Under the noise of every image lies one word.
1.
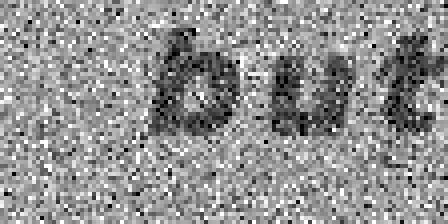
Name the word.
but
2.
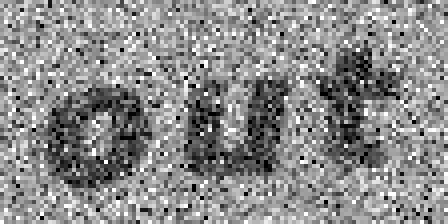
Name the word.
out
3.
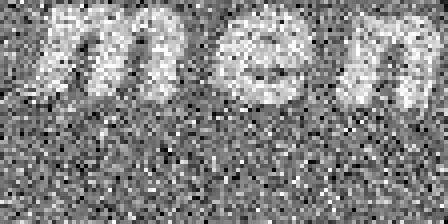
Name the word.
men
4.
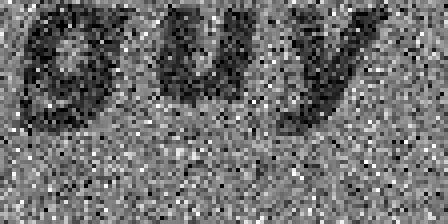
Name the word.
guy
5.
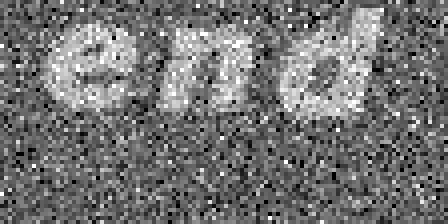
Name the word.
end
